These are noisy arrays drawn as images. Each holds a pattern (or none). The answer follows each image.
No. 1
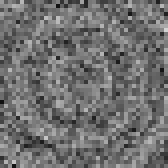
rings round one point
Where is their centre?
centre
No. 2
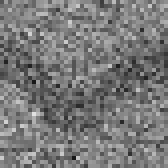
a wavy band
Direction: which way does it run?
left to right
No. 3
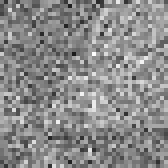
spokes from one point
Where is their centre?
bottom left
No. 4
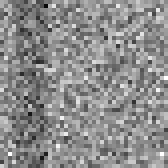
one vertical stripe
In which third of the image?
left
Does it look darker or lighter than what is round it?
darker
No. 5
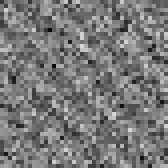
diagonal stripes
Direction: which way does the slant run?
top left to bottom right
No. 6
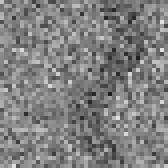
a wavy band
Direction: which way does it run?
top to bottom
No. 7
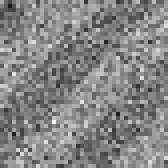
diagonal stripes
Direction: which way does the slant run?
bottom left to top right
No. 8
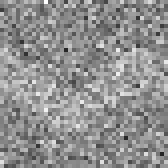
a wavy band
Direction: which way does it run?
left to right
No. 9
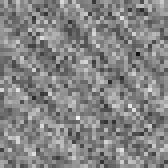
diagonal stripes
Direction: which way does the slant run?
top left to bottom right
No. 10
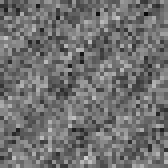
diagonal stripes
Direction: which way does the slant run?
bottom left to top right
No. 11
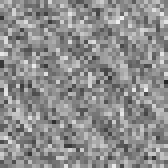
diagonal stripes
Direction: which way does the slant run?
top left to bottom right
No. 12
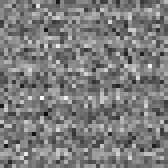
horizontal stripes
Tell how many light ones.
6
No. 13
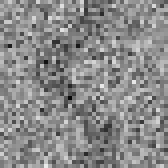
a wavy band
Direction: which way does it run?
top to bottom
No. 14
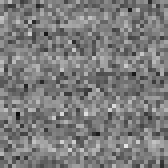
horizontal stripes
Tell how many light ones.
4
